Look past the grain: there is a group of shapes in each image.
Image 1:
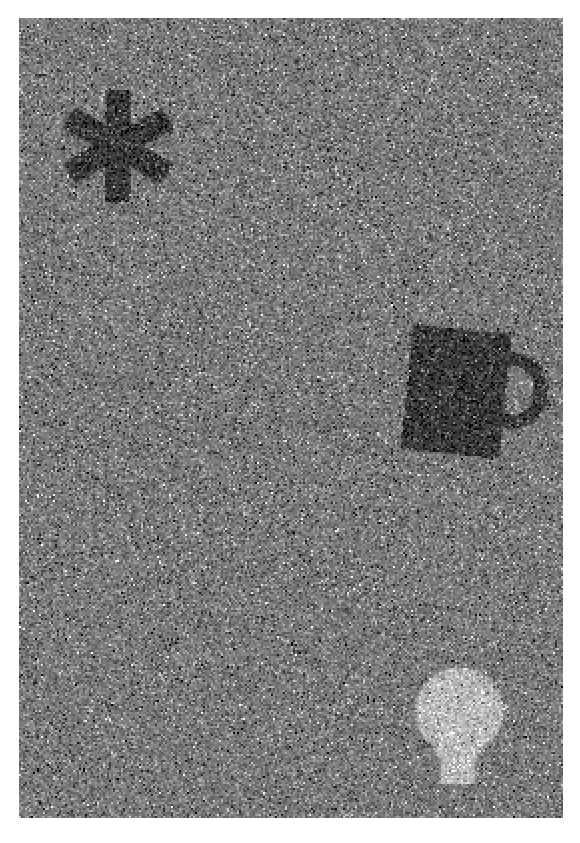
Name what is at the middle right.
cup
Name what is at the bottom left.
nothing
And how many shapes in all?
3
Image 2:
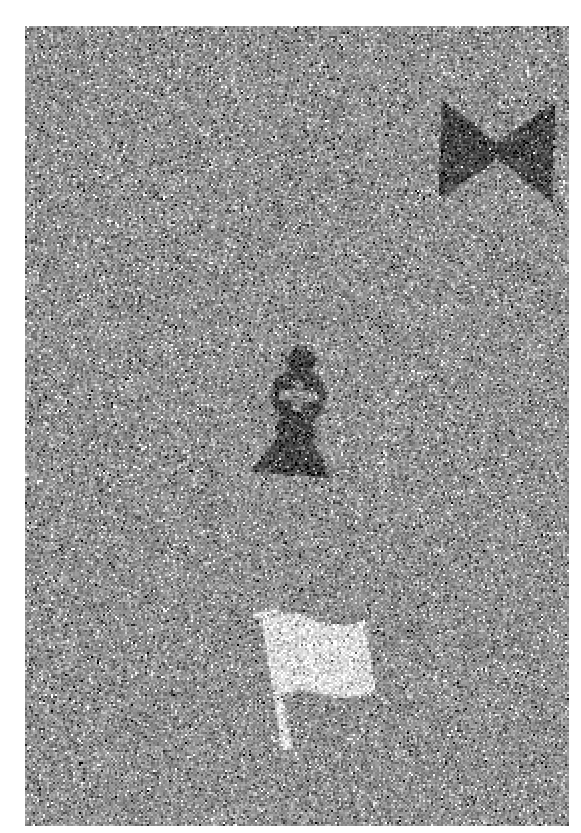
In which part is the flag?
bottom middle
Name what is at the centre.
chess bishop
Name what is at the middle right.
nothing
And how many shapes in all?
3
